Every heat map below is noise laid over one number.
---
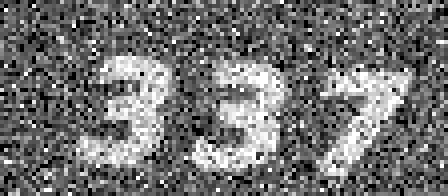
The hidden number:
337
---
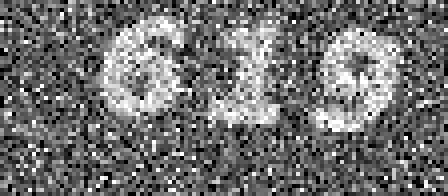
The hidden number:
619
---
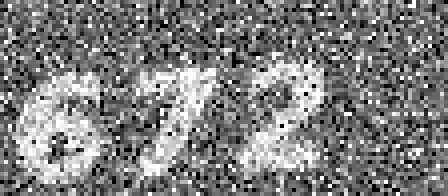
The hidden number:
672
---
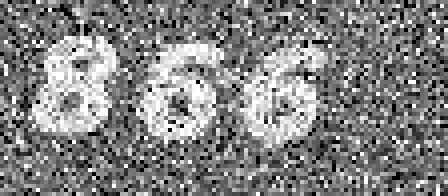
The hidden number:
866
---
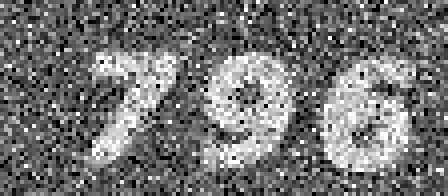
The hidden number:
796
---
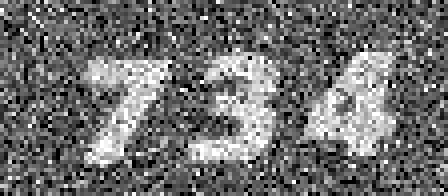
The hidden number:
734
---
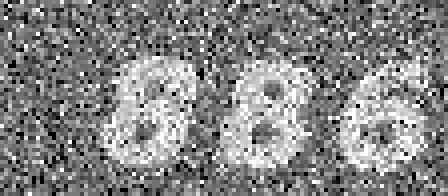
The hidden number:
886
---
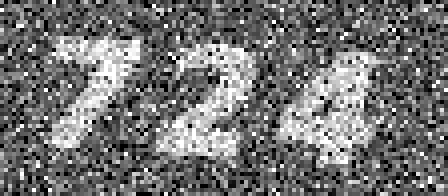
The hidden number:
724
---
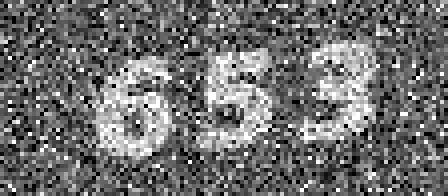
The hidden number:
653
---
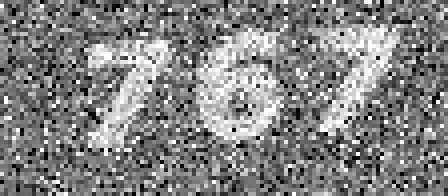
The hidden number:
767
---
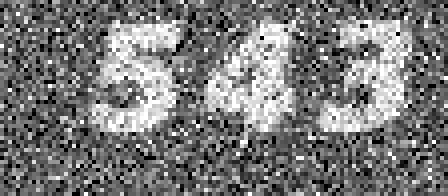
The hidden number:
543
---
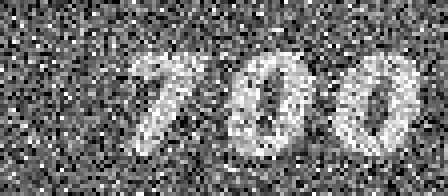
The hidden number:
700
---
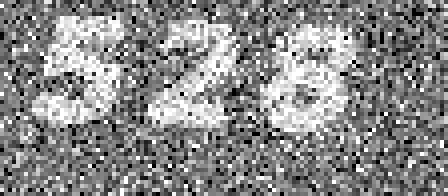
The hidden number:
528
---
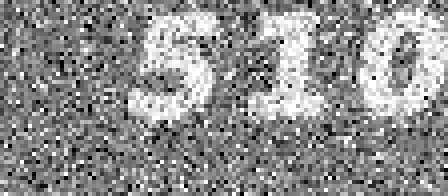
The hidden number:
510
